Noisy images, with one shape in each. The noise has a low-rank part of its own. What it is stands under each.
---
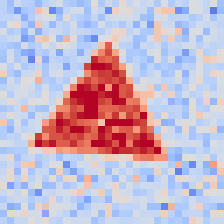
triangle
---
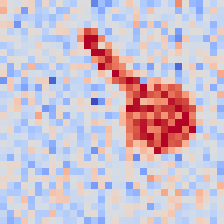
lollipop
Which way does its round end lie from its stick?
down and right
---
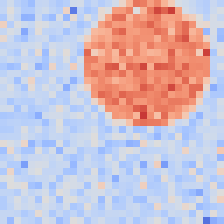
disc
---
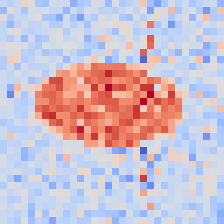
ellipse
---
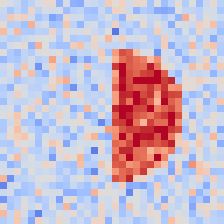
half disc
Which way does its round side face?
right
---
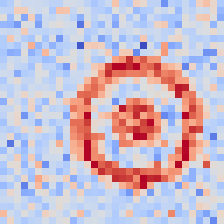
bullseye
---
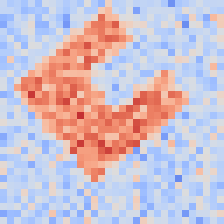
square with a notch
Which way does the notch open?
up and right
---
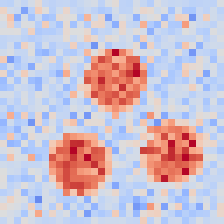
three dots
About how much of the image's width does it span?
two thirds
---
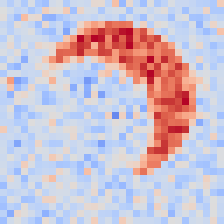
crescent
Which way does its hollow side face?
down and left
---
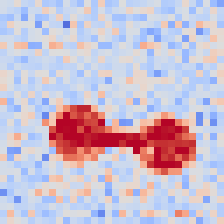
dumbbell
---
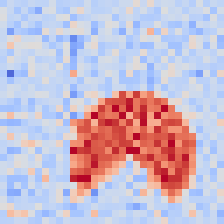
disc with a wedge cut out
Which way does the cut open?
down
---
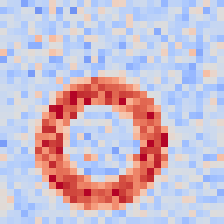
ring
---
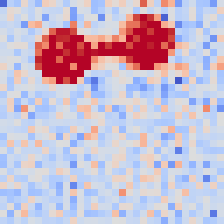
dumbbell
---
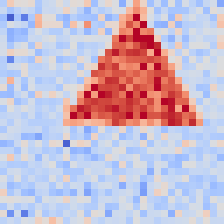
triangle
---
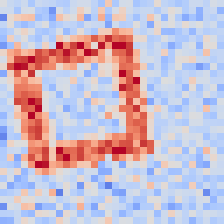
square frame
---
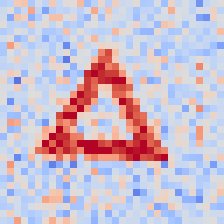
triangle frame
